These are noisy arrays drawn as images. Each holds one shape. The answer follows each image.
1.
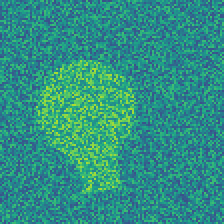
light bulb
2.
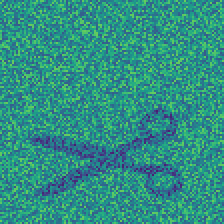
pair of scissors
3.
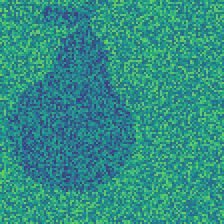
pear
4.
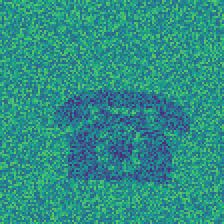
telephone
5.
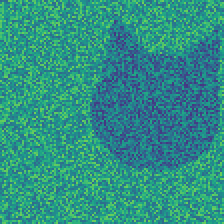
cat's head
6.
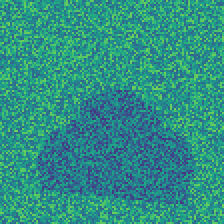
cloud
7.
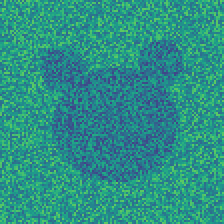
bear's head
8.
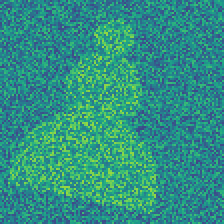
chess pawn
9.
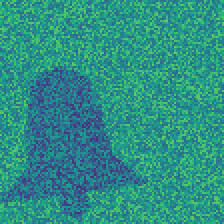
bell
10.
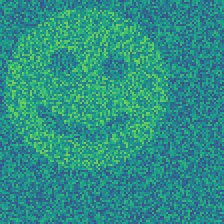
smiling face
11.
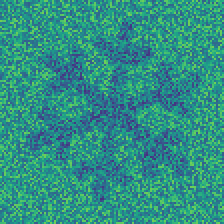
snowflake
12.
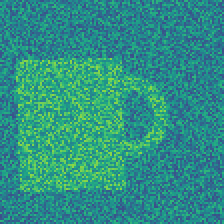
cup
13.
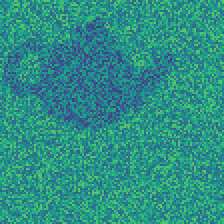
teapot
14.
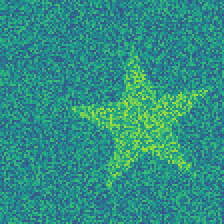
star
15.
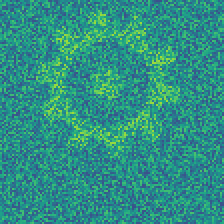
gear
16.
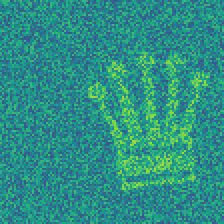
chess queen
